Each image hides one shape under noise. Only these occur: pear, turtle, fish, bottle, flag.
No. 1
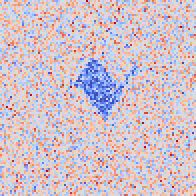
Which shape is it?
flag
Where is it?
centre
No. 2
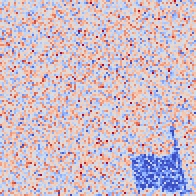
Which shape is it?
flag
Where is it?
bottom right
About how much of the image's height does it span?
a third
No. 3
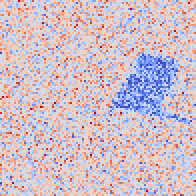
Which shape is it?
flag
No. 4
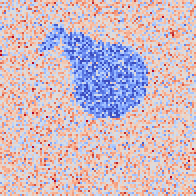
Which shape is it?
pear
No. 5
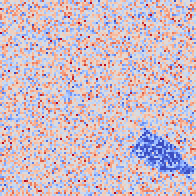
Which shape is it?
bottle
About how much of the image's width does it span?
a third
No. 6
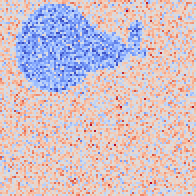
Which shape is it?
pear
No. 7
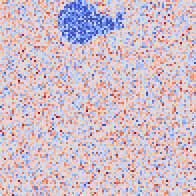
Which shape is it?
pear
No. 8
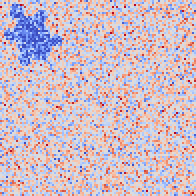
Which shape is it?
turtle
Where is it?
top left
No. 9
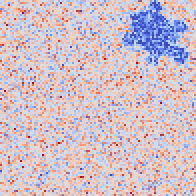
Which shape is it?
turtle
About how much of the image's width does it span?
a third
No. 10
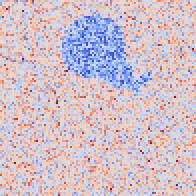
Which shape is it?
pear
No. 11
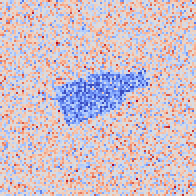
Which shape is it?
bottle
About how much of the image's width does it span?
half
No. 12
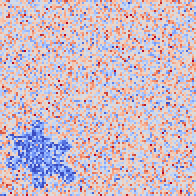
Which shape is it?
turtle
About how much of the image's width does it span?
a third
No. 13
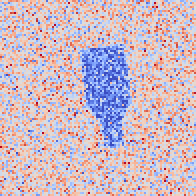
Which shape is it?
bottle
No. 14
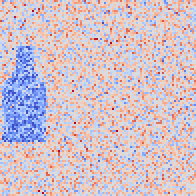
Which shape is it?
bottle
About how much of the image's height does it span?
half
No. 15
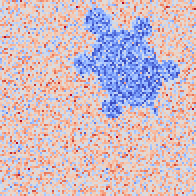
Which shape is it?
turtle
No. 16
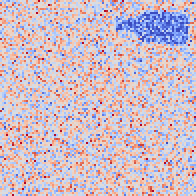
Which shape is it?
bottle
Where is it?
top right
